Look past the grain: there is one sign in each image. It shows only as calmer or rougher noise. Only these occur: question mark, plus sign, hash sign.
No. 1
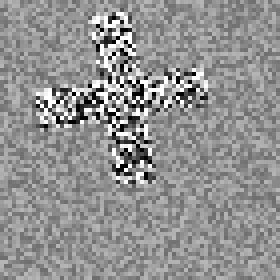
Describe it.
rough plus sign
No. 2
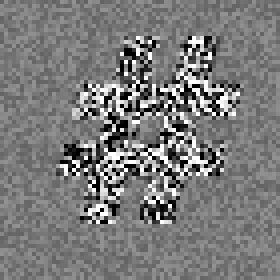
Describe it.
rough hash sign
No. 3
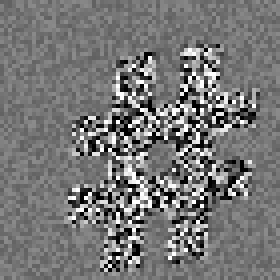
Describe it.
rough hash sign
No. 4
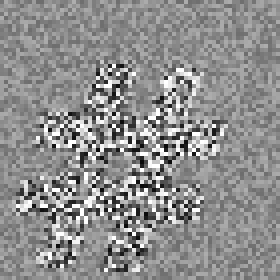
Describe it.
rough hash sign
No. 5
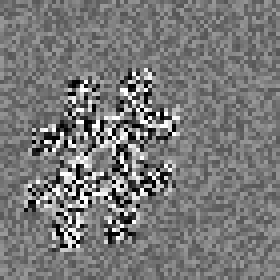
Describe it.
rough hash sign
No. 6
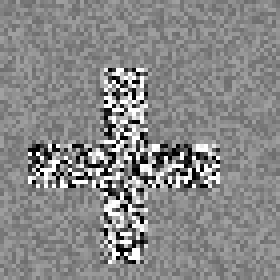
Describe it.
rough plus sign
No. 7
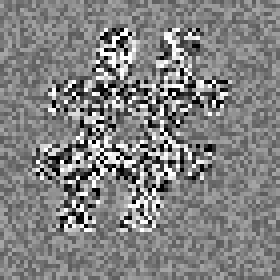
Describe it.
rough hash sign
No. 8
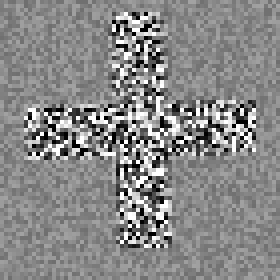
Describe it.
rough plus sign
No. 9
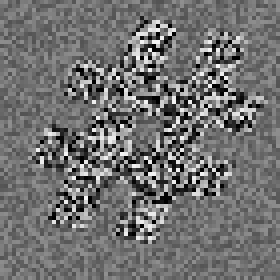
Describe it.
rough hash sign
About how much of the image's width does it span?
nearly all
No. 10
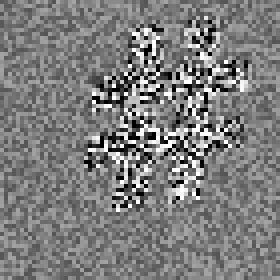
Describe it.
rough hash sign
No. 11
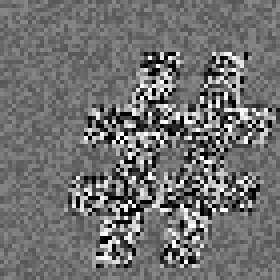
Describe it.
rough hash sign
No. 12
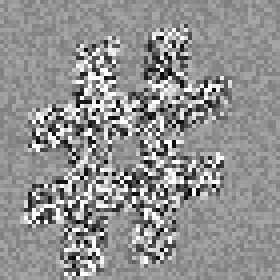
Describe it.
rough hash sign
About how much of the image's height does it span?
nearly all
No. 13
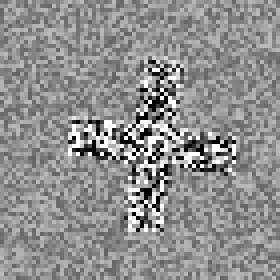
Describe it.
rough plus sign
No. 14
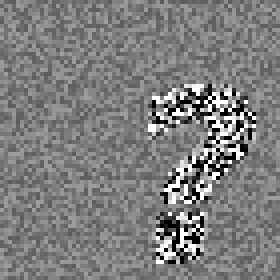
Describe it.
rough question mark
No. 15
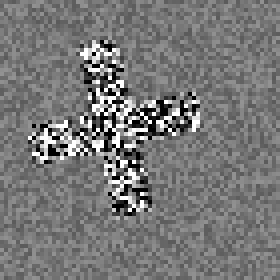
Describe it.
rough plus sign
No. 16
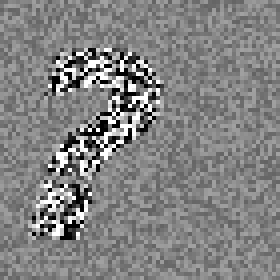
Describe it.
rough question mark
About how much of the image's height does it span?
two thirds
